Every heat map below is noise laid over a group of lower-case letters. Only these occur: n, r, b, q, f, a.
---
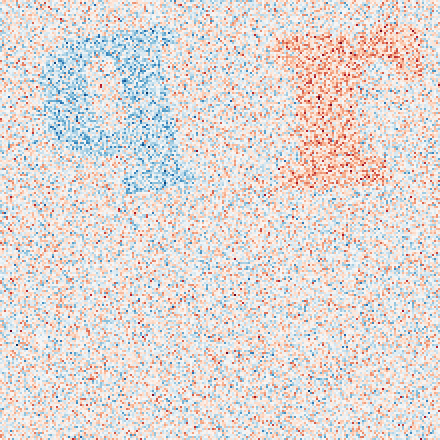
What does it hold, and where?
top left: blue q; top right: red r
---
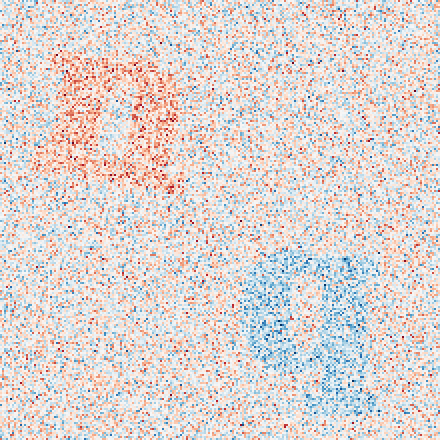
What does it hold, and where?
top left: red n; bottom right: blue q
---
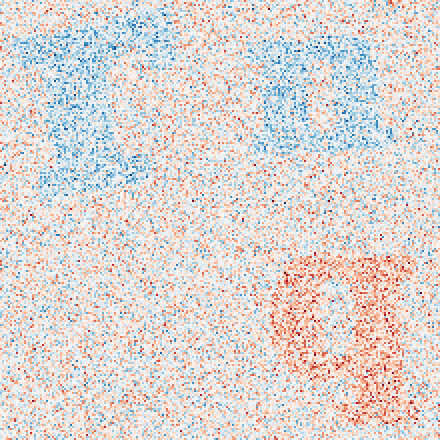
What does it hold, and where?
top left: blue r; top right: blue n; bottom right: red q
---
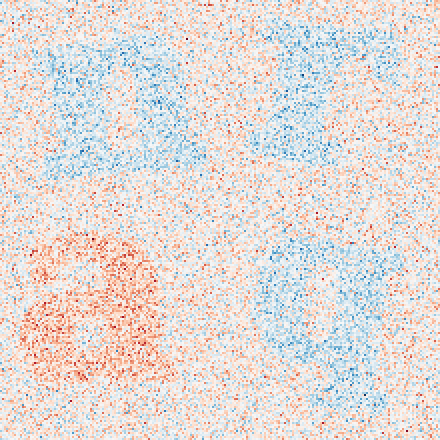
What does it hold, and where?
top left: blue n; top right: blue r; bottom left: red a; bottom right: blue q
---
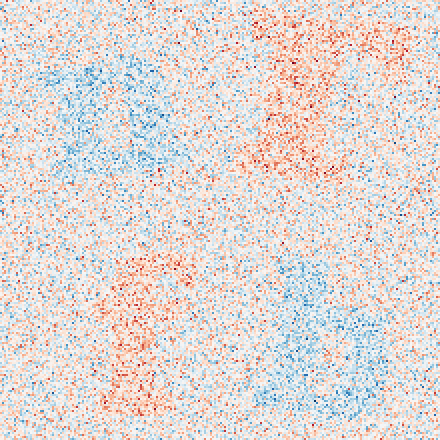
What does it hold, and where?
top left: blue n; top right: red r; bottom left: red f; bottom right: blue b
